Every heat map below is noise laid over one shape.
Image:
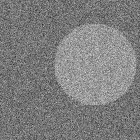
light disc
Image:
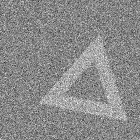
light triangle frame
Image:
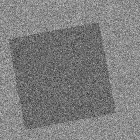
dark square
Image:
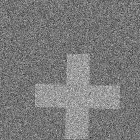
light cross
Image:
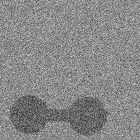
dark dumbbell
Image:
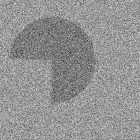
dark disc with a wedge cut out
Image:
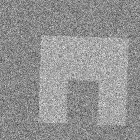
light square with a notch
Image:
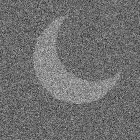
light crescent
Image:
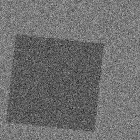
dark square
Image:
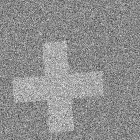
light cross
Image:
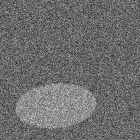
light ellipse
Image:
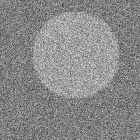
light disc
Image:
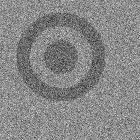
dark bullseye
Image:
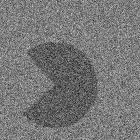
dark disc with a wedge cut out
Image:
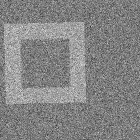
light square frame
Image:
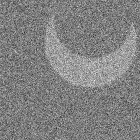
light crescent
